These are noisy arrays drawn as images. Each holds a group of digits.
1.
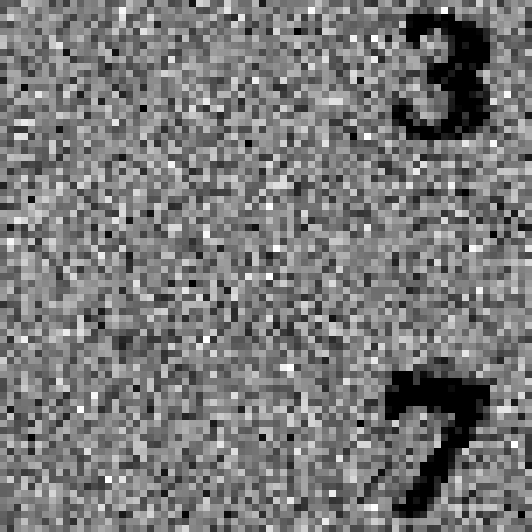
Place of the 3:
top right
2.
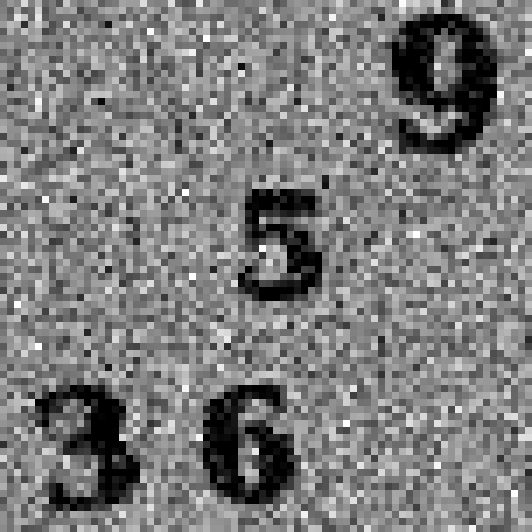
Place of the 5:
centre
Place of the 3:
bottom left
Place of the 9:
top right
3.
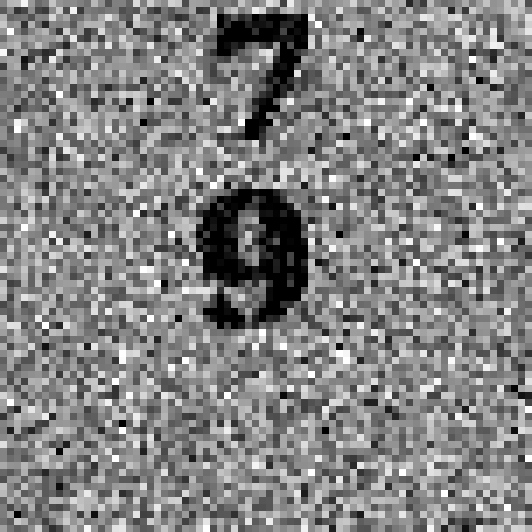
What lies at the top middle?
7
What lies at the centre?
9
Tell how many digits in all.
2
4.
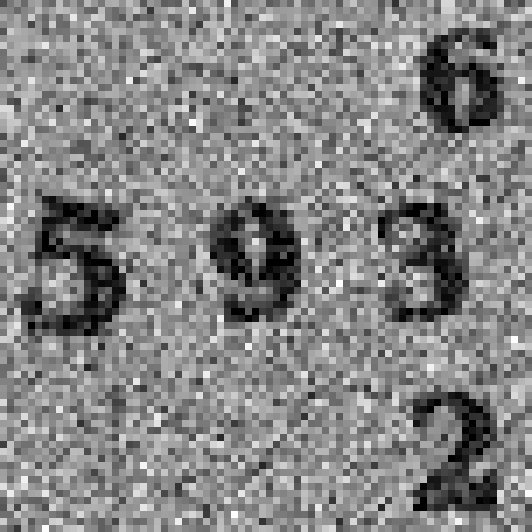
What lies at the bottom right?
2
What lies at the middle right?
3
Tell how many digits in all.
5
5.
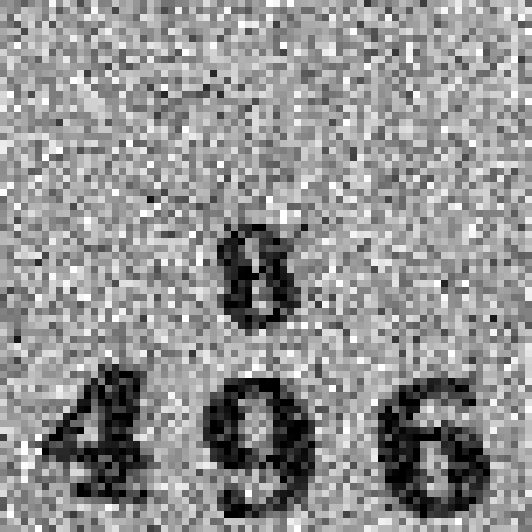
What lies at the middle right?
nothing
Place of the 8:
centre
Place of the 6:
bottom right
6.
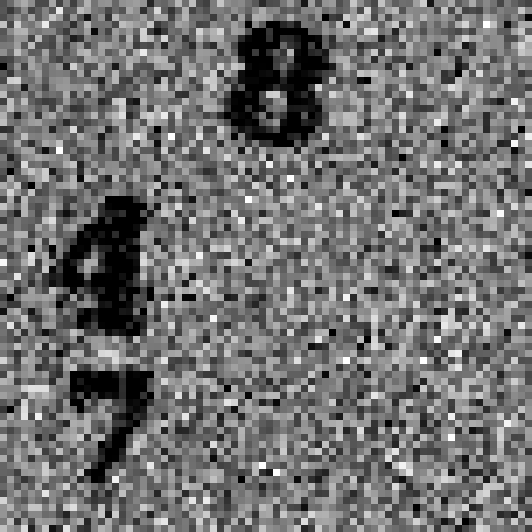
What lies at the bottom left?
7
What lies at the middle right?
nothing
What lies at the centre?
nothing
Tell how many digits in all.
3
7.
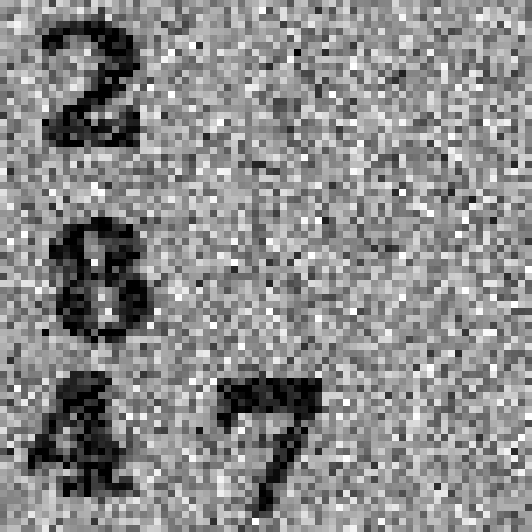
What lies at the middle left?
8
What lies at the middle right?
nothing
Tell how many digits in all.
4
